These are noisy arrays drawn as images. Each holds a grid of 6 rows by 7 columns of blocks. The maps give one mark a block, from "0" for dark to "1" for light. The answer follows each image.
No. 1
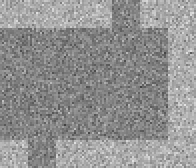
1111011
0000001
0000001
0000001
0000001
1011111
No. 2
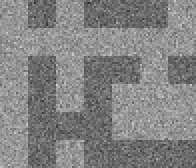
1010001
1111111
1010010
1010111
1000111
1010000
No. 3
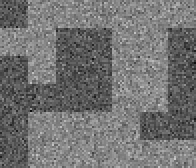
0111111
1100110
0100110
0000110
0111100
0111111
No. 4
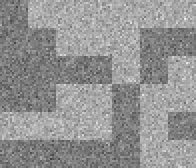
0111111
0011100
0000101
0011011
1111010
0000011
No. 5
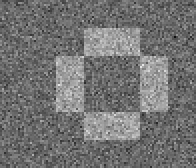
0000000
0001100
0010010
0010010
0001100
0000000
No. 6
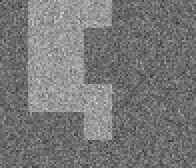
0111000
0110000
0110000
0111000
0001000
0000000
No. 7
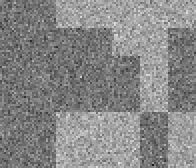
0011111
0000110
0000010
0000010
0011101
0011101
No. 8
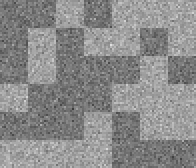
0010111
0101101
0100010
1000111
0001011
1111000
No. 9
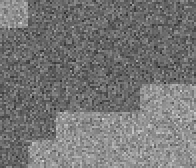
1000000
0000000
0000000
0000011
0011111
0111111
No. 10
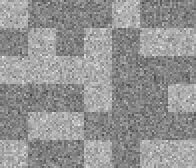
1000100
0101011
1111000
0001001
0110000
1001011
